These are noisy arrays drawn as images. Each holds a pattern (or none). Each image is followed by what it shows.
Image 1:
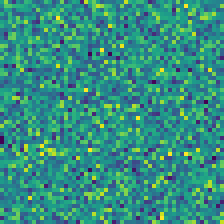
only noise
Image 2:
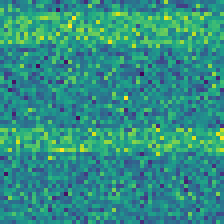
bands of rows
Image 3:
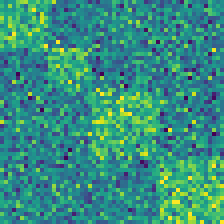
blocks along the diagonal
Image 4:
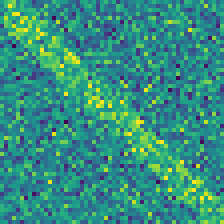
a diagonal band
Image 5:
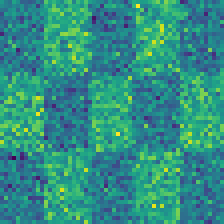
a checkerboard
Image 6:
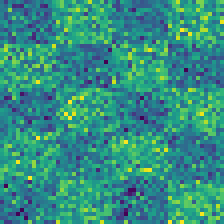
a checkerboard
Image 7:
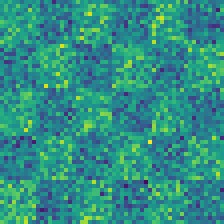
a checkerboard
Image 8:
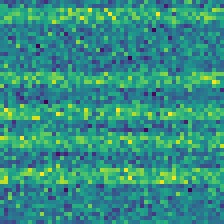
bands of rows
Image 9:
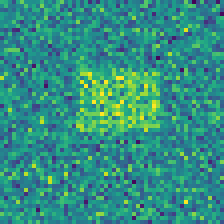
one block
